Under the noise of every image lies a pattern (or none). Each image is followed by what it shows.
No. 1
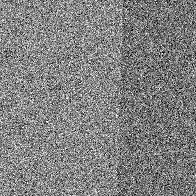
a sharp edge
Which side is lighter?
left
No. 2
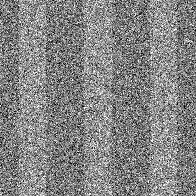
vertical stripes
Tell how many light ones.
3
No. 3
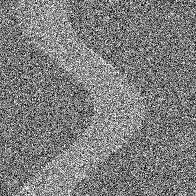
a wavy band
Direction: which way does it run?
top to bottom
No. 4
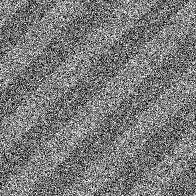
diagonal stripes
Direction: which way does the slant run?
bottom left to top right
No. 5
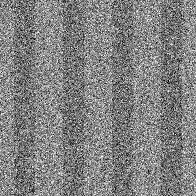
vertical stripes
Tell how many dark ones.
4
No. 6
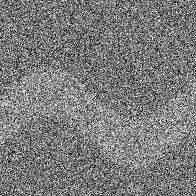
a wavy band
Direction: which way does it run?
left to right
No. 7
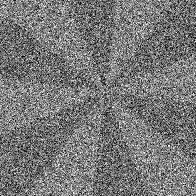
spokes from one point
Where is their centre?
centre
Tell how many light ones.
6
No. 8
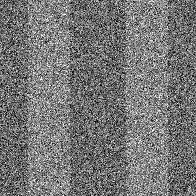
vertical stripes
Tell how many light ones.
2
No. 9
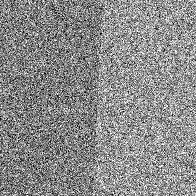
a sharp edge
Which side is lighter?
right
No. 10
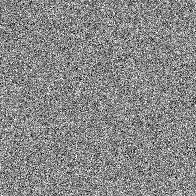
only noise
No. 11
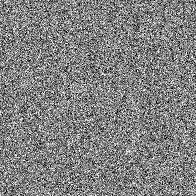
only noise
